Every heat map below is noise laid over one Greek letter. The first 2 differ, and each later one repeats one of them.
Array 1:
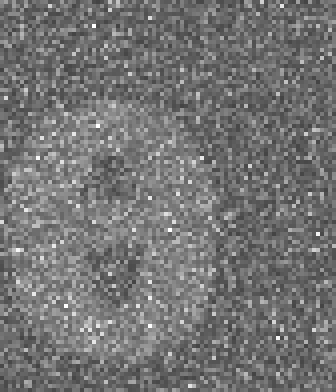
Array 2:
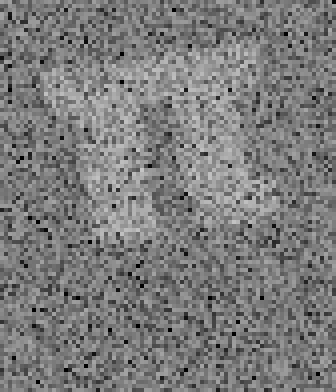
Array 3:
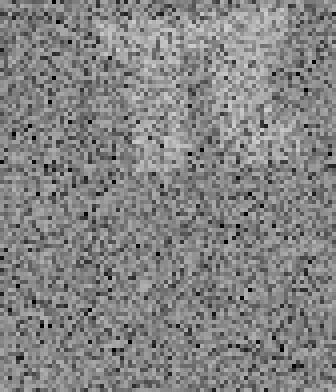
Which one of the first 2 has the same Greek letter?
2
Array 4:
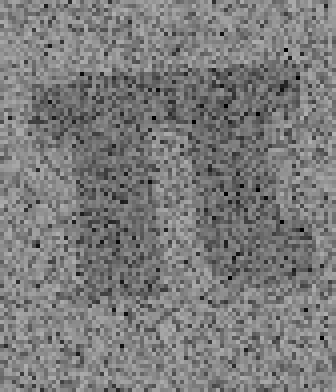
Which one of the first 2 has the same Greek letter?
2
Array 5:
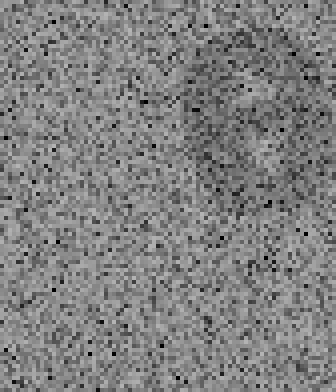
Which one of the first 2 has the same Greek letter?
1
